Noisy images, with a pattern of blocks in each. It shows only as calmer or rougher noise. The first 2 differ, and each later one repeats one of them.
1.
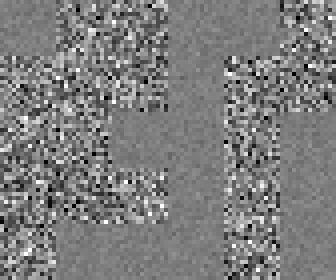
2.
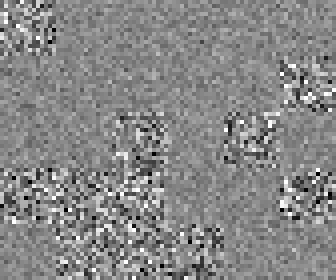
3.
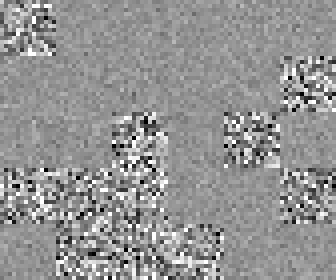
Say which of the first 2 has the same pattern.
2
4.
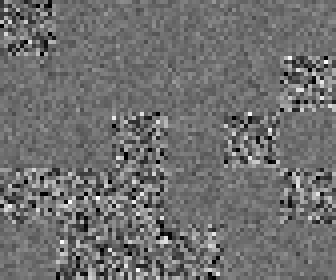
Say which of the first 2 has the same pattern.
2
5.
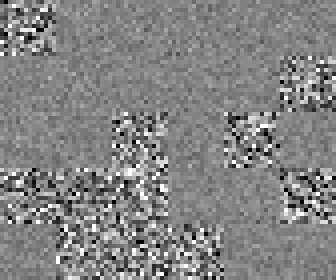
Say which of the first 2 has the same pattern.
2
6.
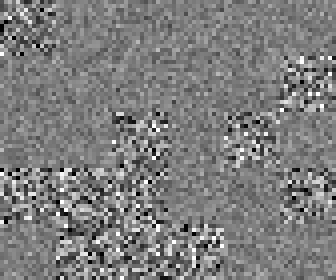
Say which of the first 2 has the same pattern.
2
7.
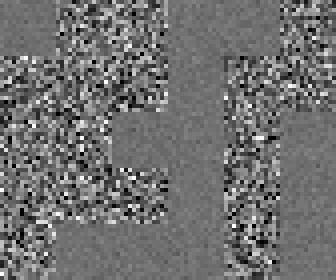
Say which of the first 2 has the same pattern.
1
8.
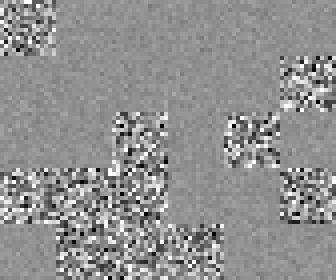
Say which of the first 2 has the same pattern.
2
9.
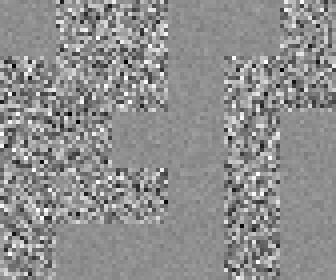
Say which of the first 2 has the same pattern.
1
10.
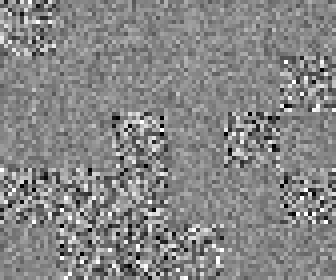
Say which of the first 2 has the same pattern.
2
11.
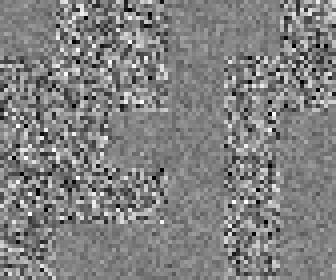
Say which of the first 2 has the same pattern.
1
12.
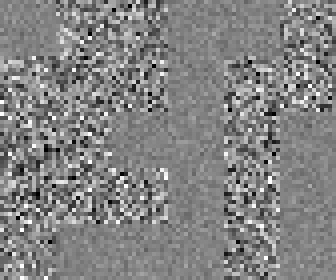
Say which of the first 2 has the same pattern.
1
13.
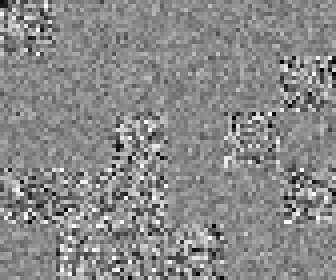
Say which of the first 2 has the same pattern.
2
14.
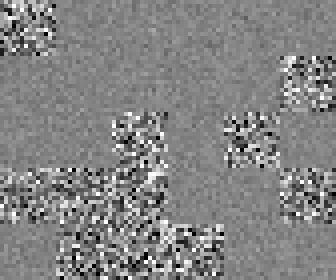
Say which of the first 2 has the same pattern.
2
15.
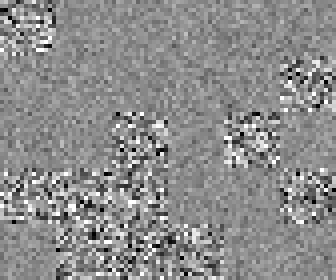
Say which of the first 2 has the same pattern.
2
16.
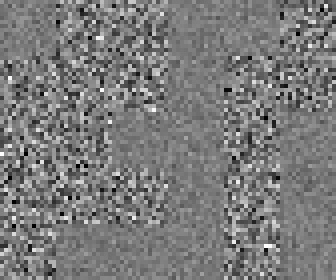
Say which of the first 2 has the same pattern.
1
